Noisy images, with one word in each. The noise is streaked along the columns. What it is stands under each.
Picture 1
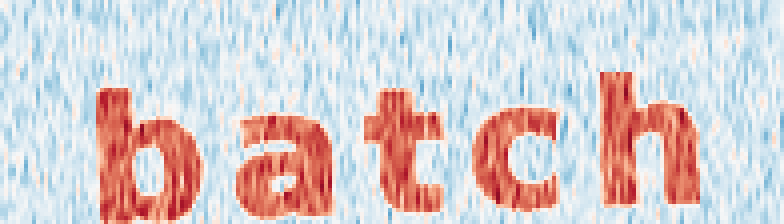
batch
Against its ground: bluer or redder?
redder
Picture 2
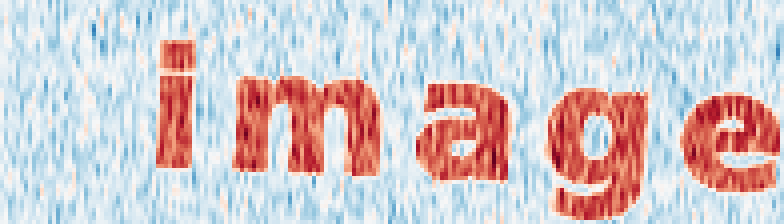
image
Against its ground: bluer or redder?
redder
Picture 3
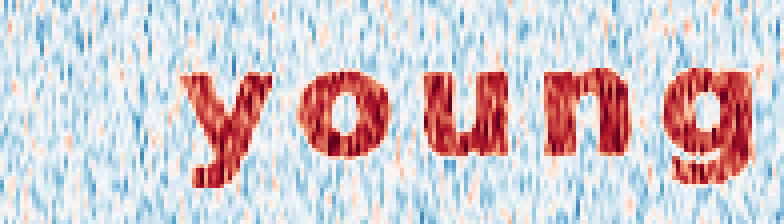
young
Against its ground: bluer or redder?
redder
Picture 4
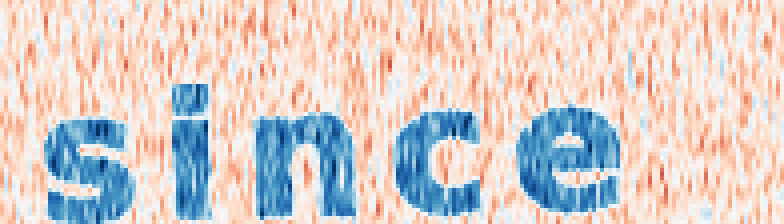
since
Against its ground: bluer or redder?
bluer
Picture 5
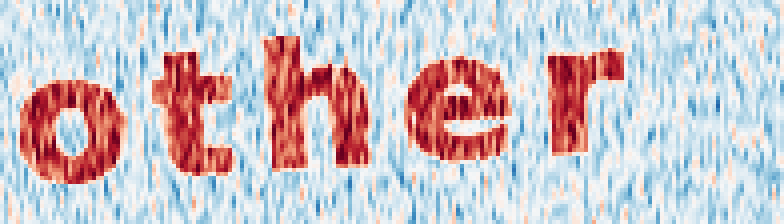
other
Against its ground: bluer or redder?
redder
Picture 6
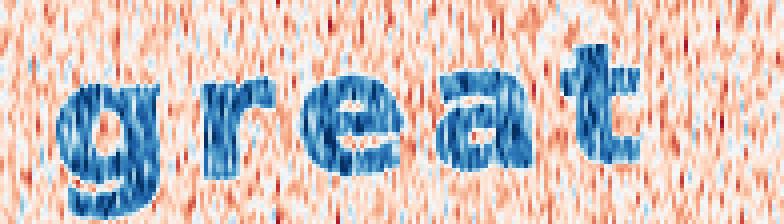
great
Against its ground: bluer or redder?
bluer
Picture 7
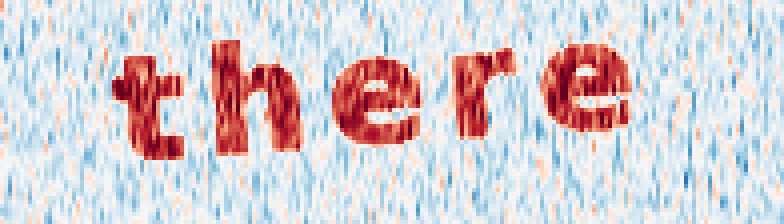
there
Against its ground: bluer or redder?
redder
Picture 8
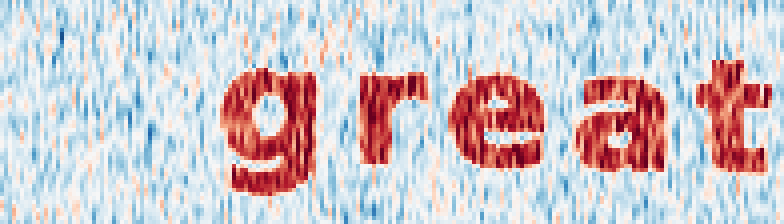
great
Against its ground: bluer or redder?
redder
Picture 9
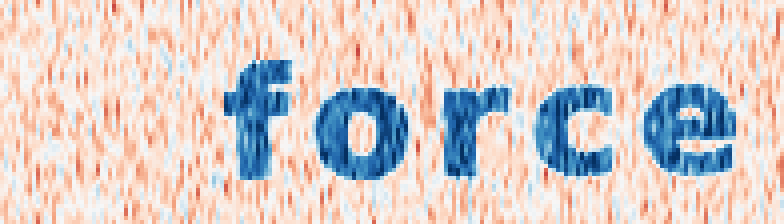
force
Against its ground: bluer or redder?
bluer
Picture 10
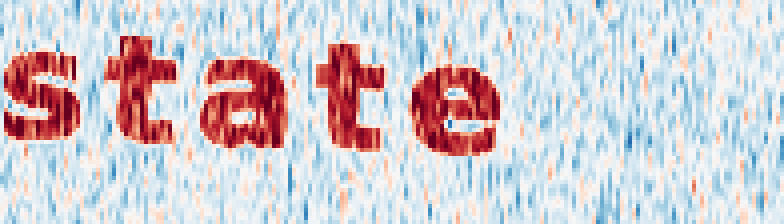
state
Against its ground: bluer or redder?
redder
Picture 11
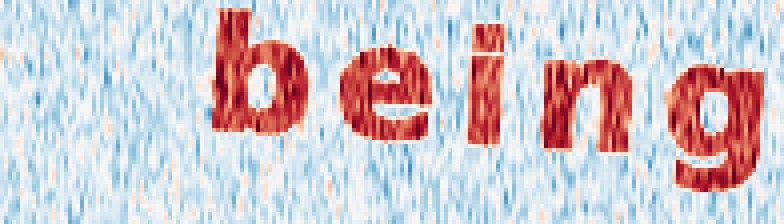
being
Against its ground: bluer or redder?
redder
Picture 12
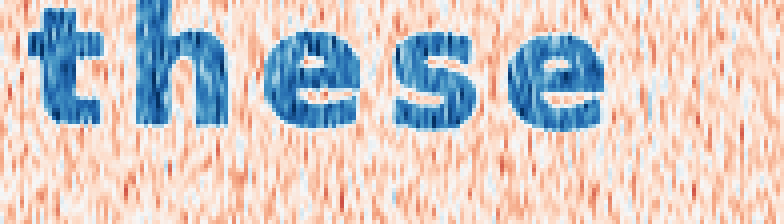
these
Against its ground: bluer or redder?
bluer
